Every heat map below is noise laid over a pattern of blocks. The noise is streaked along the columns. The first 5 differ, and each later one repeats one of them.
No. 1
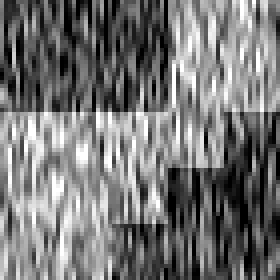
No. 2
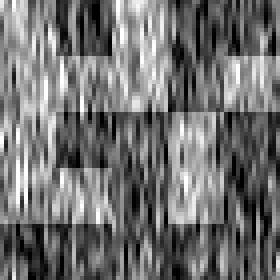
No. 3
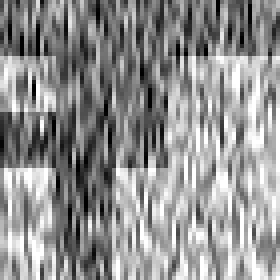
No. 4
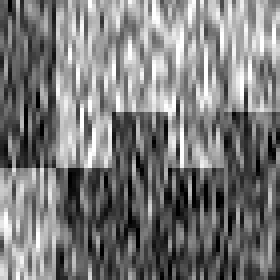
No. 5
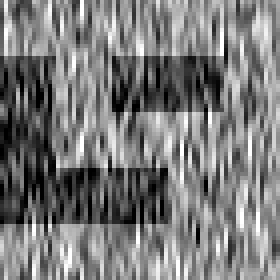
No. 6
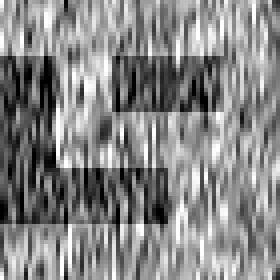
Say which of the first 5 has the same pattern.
5
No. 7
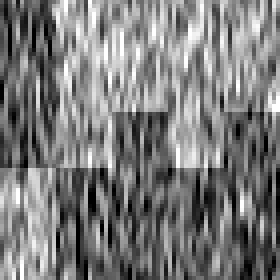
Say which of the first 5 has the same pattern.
4
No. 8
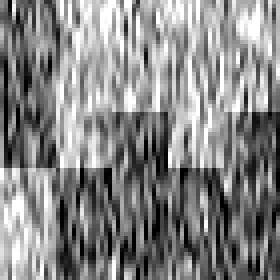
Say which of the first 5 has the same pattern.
4
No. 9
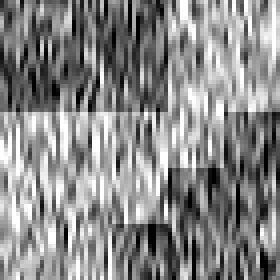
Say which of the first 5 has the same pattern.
1
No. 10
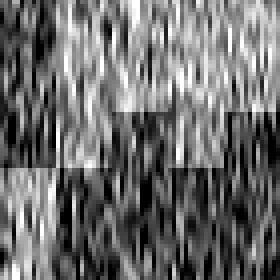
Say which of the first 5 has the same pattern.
4
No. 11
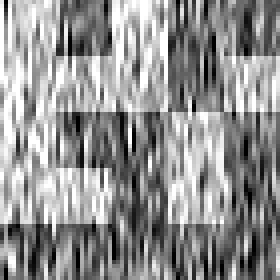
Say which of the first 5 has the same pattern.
2
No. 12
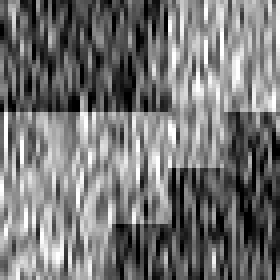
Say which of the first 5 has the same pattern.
1
